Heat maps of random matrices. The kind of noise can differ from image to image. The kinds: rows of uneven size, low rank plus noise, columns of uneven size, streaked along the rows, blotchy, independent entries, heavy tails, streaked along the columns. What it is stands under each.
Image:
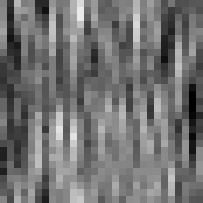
streaked along the columns
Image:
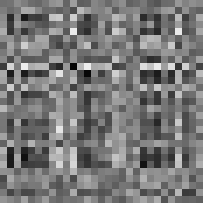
low rank plus noise
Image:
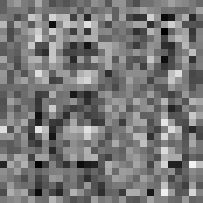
low rank plus noise
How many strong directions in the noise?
two
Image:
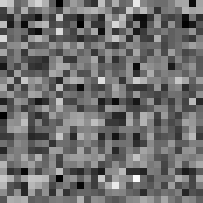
low rank plus noise
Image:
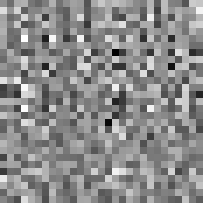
low rank plus noise
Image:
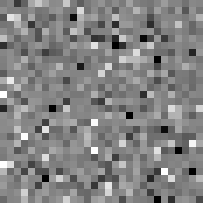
heavy tails
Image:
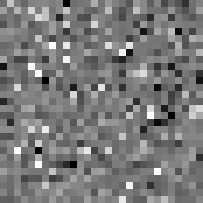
heavy tails
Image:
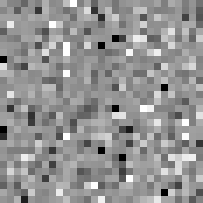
heavy tails
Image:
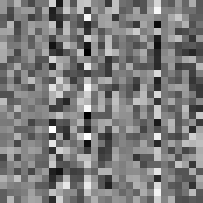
columns of uneven size
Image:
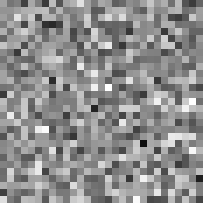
independent entries
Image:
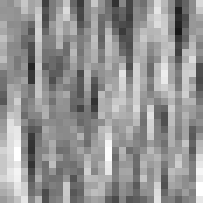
streaked along the columns
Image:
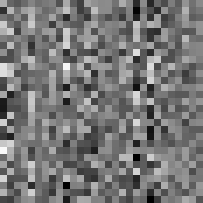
columns of uneven size
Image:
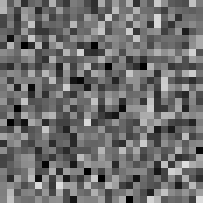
independent entries
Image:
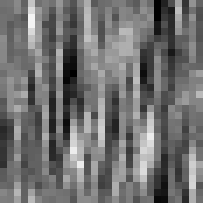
streaked along the columns
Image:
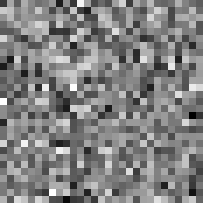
low rank plus noise
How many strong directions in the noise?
five to eight
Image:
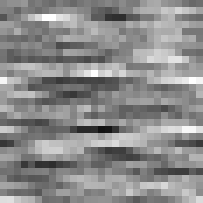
streaked along the rows
